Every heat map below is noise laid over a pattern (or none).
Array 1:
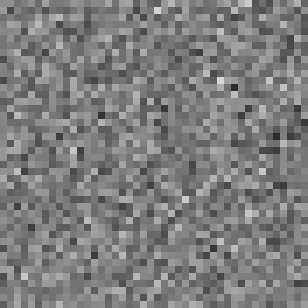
only noise
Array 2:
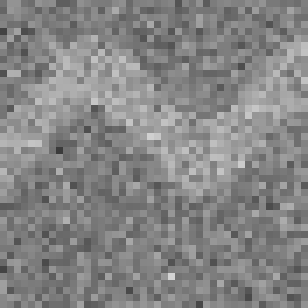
a wavy band
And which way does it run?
left to right
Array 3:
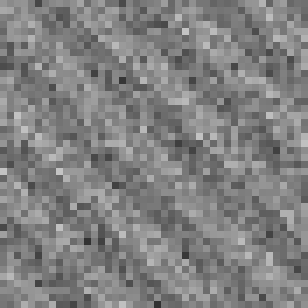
diagonal stripes
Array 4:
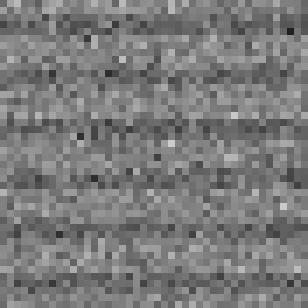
horizontal stripes
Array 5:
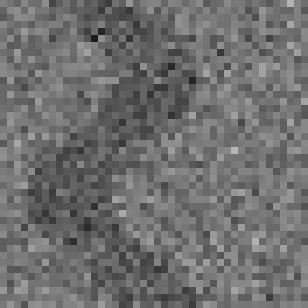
a wavy band
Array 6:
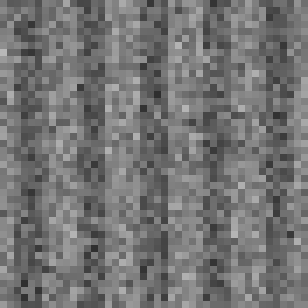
vertical stripes
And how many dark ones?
5
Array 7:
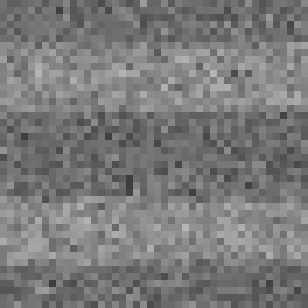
horizontal stripes
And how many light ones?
2
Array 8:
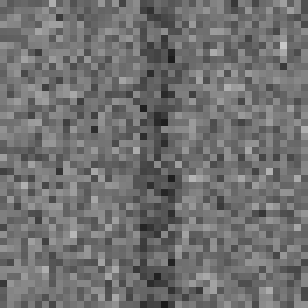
one vertical stripe
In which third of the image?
middle
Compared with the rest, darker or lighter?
darker
